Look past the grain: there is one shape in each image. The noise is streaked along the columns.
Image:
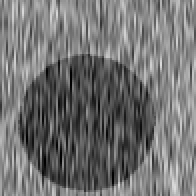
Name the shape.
disc
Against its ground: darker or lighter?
darker
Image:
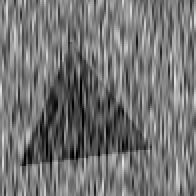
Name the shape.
triangle
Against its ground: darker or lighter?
darker
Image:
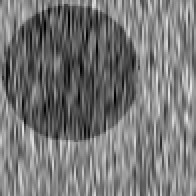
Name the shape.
disc
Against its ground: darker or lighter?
darker
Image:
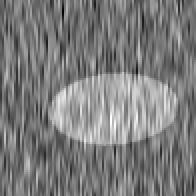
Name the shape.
ellipse
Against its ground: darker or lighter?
lighter
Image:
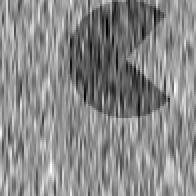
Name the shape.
disc with a wedge cut out
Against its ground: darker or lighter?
darker
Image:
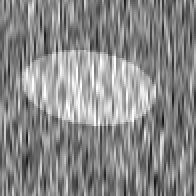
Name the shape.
ellipse
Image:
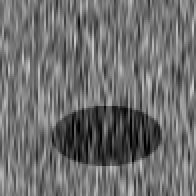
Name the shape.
ellipse
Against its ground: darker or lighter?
darker
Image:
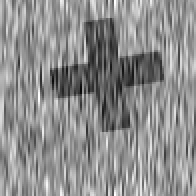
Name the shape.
cross
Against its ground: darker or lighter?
darker
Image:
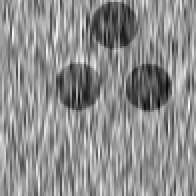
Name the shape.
three dots
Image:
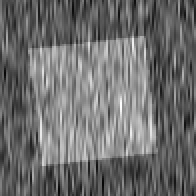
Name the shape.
square
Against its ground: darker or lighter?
lighter
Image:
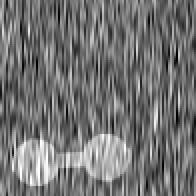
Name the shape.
dumbbell
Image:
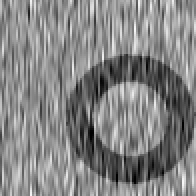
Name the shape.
ring
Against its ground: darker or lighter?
darker
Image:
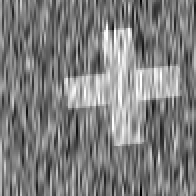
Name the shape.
cross
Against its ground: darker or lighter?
lighter
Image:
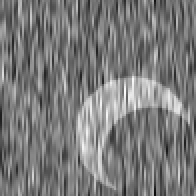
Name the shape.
crescent
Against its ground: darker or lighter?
lighter
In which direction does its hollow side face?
down and right
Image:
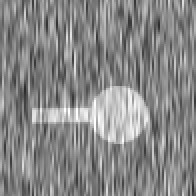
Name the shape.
lollipop
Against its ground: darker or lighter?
lighter
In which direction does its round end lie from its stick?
right
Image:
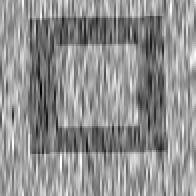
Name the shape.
square frame
